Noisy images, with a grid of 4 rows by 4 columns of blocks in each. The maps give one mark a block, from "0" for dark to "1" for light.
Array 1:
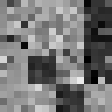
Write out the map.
1 1 1 0
1 1 1 0
1 0 1 0
1 1 0 1
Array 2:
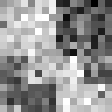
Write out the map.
1 1 0 0
1 1 0 0
0 1 1 0
0 0 1 1
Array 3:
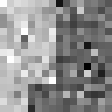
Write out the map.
1 1 0 0
1 1 0 0
1 1 0 0
1 0 0 0
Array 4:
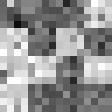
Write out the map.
0 0 0 1
1 0 1 0
1 1 0 1
1 0 0 0
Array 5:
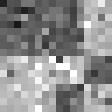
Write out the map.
0 0 0 1
0 0 0 1
1 1 1 0
1 1 0 1
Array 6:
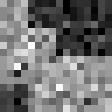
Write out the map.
1 0 0 0
1 1 0 0
1 1 1 1
0 1 1 1
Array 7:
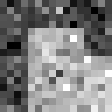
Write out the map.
0 0 0 0
0 1 1 0
0 1 1 1
0 1 1 1
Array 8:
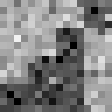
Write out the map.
1 1 1 0
1 1 0 1
1 0 0 1
0 0 0 1
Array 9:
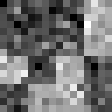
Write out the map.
0 0 0 1
0 0 0 1
1 0 1 0
0 1 1 0
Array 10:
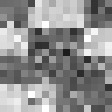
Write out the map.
0 1 1 0
1 0 0 1
0 0 0 0
1 1 0 0
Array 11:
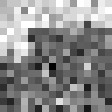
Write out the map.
1 1 1 1
1 0 0 0
0 0 0 0
0 0 0 0
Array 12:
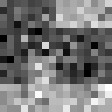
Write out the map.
0 0 1 1
0 0 0 0
0 1 0 0
1 1 1 1
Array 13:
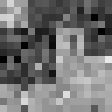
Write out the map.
1 0 0 0
0 0 1 0
0 0 1 1
1 1 1 1
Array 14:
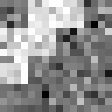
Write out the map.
0 1 1 0
1 1 0 0
1 0 0 0
0 0 0 0
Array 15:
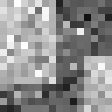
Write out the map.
1 1 0 0
1 1 0 0
1 1 0 1
0 0 0 1
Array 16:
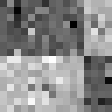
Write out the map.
0 0 0 1
0 0 0 1
1 1 1 0
1 1 1 0
